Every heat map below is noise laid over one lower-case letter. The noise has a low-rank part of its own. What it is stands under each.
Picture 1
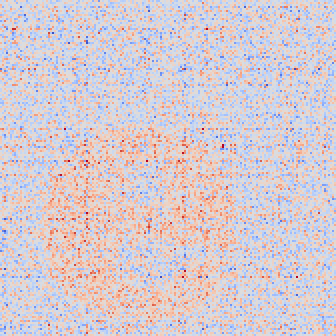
e
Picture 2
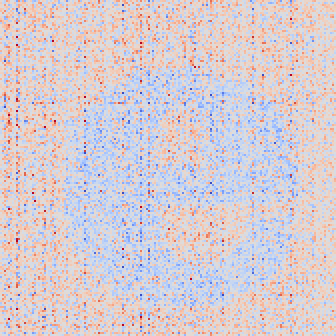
e
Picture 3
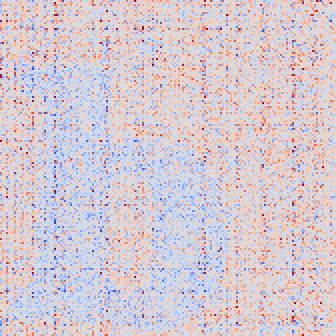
b
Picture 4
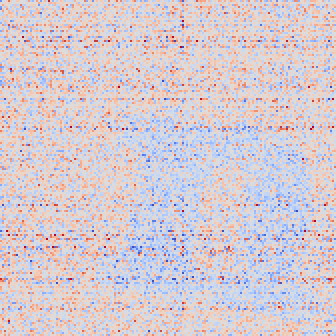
n
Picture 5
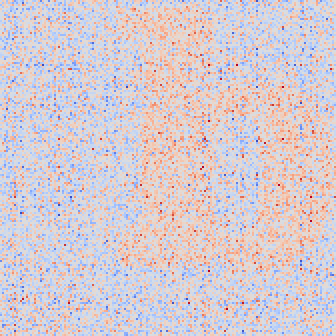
b
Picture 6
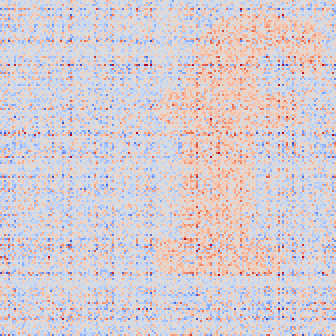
f
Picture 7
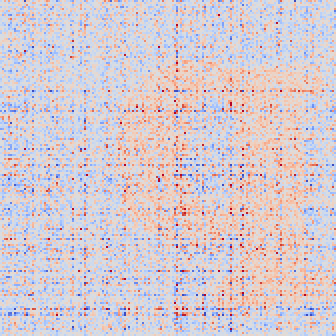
q
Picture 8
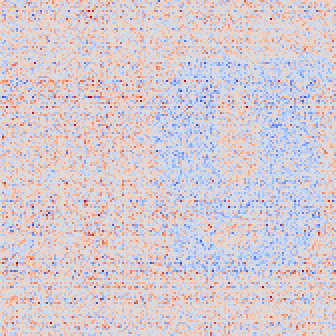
g
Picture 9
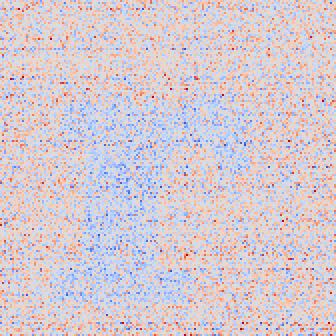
r
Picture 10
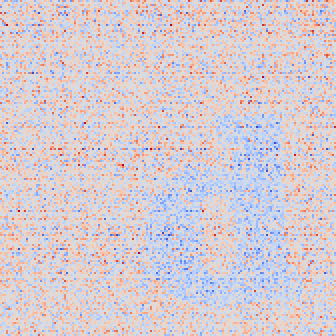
d
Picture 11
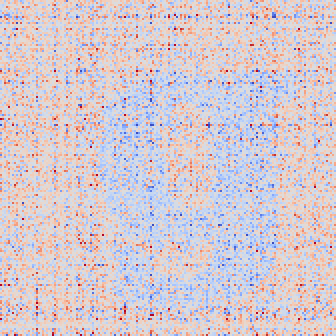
g
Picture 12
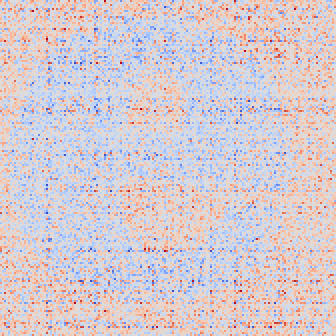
e
